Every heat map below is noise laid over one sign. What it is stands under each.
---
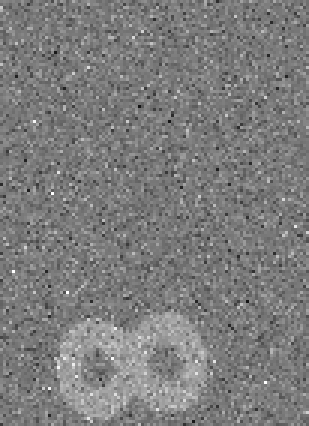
infinity sign
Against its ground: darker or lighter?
lighter
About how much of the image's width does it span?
half
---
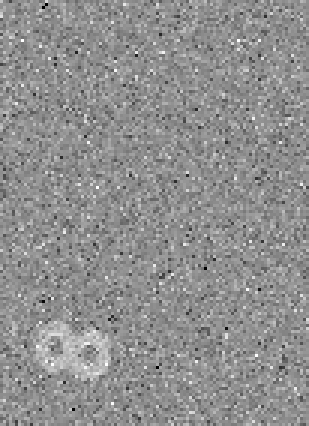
infinity sign
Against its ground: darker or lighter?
lighter
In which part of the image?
bottom left
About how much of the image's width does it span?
a quarter
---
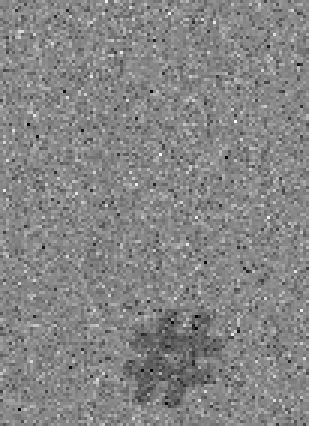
hash sign
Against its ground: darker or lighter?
darker
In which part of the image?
bottom middle
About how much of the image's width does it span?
a third
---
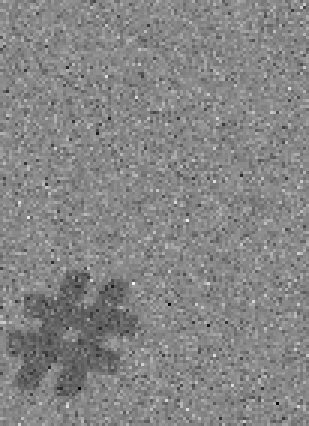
hash sign
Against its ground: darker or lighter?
darker
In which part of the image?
bottom left
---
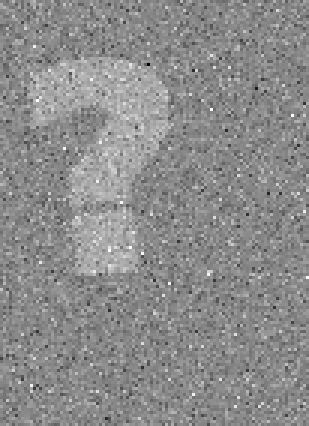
question mark
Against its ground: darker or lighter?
lighter
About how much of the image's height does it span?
half
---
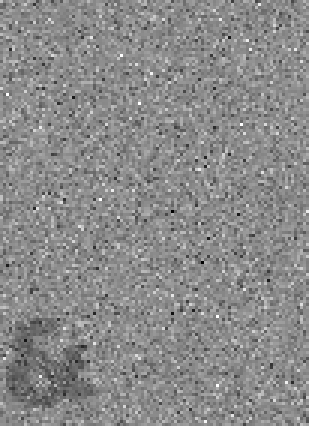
ampersand
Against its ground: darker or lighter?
darker
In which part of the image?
bottom left
